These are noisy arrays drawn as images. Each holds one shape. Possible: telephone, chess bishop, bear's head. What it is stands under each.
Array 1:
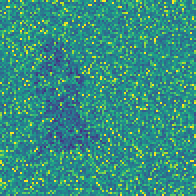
chess bishop
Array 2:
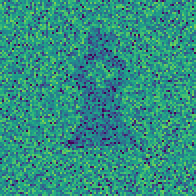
chess bishop
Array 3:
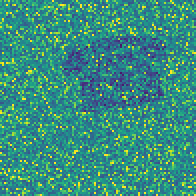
telephone
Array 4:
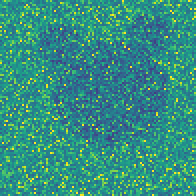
bear's head
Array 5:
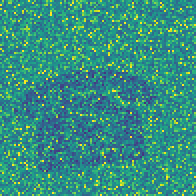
telephone
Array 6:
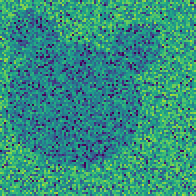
bear's head
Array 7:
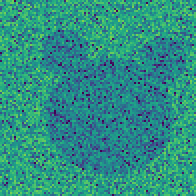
bear's head
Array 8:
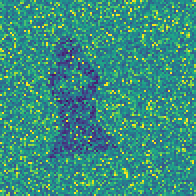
chess bishop
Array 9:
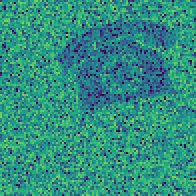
telephone
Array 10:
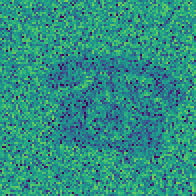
telephone
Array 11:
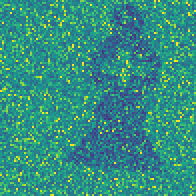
chess bishop
